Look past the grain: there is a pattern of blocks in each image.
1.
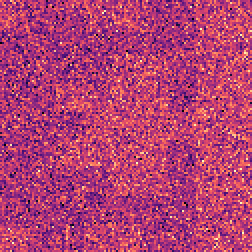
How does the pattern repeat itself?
top and bottom mirror each other
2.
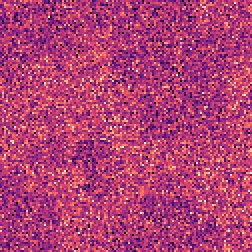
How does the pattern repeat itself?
no symmetry
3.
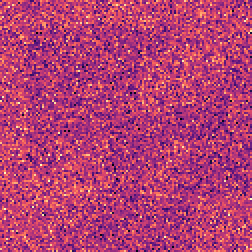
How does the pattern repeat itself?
mirrored about the diagonal from the top left
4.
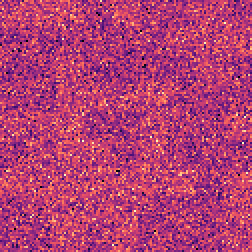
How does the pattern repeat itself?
mirrored about the diagonal from the bottom left
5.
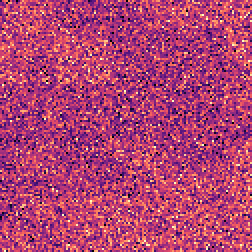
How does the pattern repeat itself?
no symmetry
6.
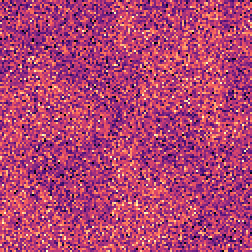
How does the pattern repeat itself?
mirrored about the diagonal from the bottom left
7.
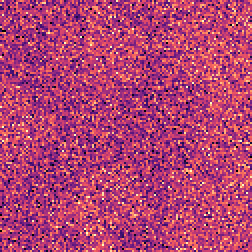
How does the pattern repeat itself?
top and bottom mirror each other
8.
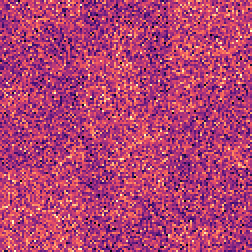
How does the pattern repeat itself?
the same after a half turn
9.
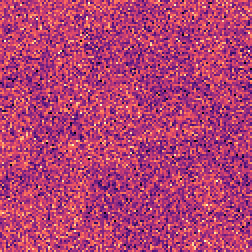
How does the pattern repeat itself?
top and bottom mirror each other
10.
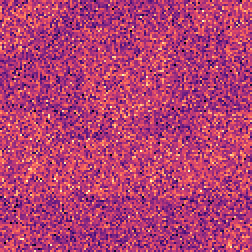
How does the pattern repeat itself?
left and right mirror each other
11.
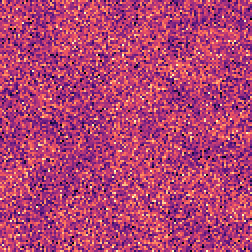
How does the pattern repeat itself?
top and bottom mirror each other
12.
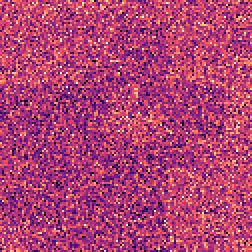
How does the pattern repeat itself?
mirrored about the diagonal from the bottom left
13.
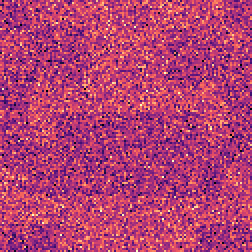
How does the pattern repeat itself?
left and right mirror each other
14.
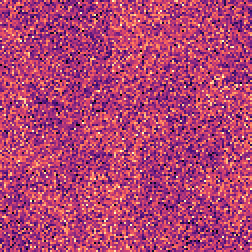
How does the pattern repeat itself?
the same after a half turn
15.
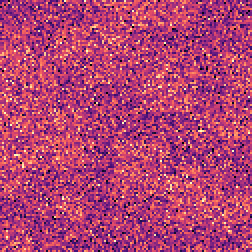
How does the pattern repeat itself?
no symmetry
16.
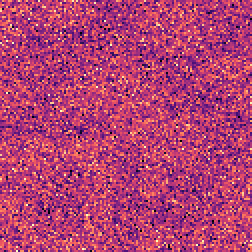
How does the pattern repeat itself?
mirrored about the diagonal from the bottom left
